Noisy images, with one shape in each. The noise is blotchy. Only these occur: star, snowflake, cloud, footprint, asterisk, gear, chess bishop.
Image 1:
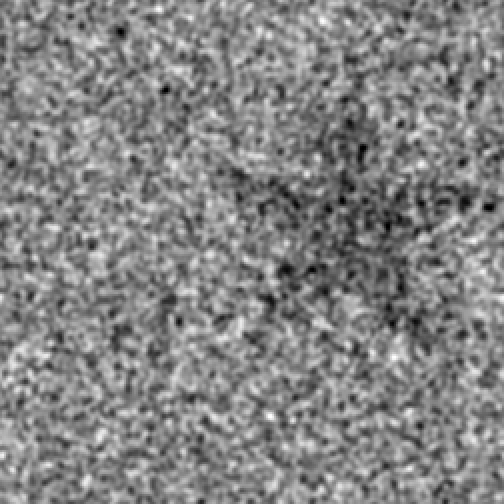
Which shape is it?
star
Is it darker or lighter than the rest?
darker
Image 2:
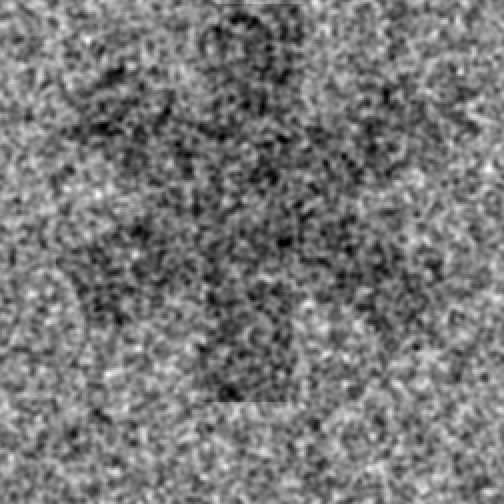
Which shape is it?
asterisk
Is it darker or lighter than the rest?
darker
